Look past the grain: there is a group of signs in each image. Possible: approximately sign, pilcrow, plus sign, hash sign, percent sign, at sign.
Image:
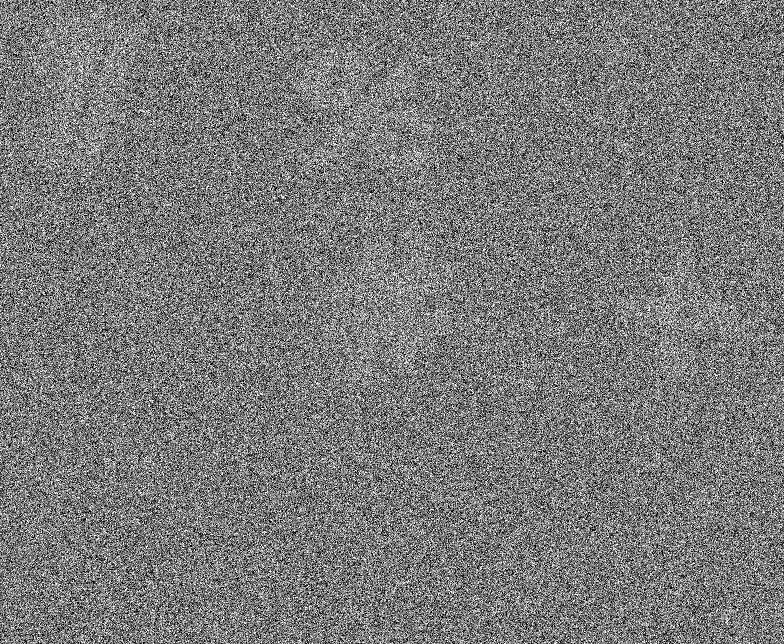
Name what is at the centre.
hash sign
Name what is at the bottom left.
nothing
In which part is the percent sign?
top middle
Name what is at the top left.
pilcrow
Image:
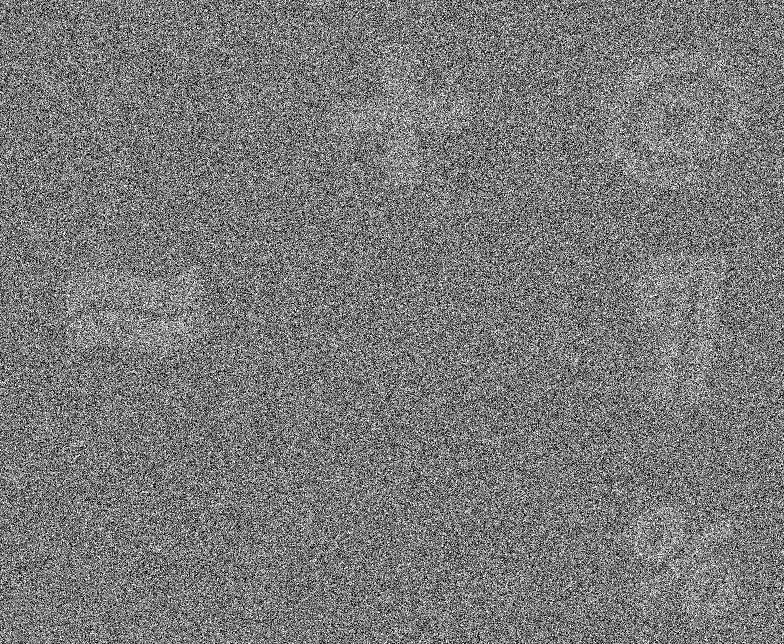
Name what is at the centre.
nothing
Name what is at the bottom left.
nothing
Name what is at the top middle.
plus sign
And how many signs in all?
5
